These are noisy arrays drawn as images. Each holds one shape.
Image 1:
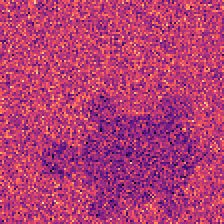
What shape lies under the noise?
turtle
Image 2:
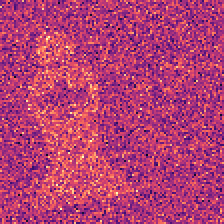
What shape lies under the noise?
chess bishop
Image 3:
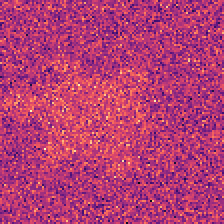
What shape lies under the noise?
turtle
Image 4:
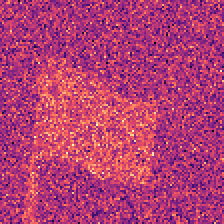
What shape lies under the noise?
flag
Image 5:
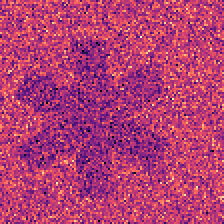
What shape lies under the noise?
asterisk
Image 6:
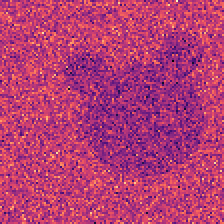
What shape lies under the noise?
bear's head
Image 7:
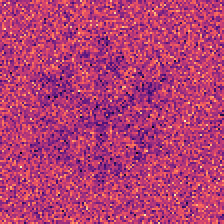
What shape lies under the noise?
snowflake
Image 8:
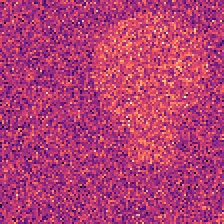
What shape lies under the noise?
light bulb
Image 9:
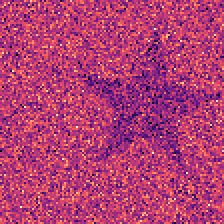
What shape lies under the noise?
star
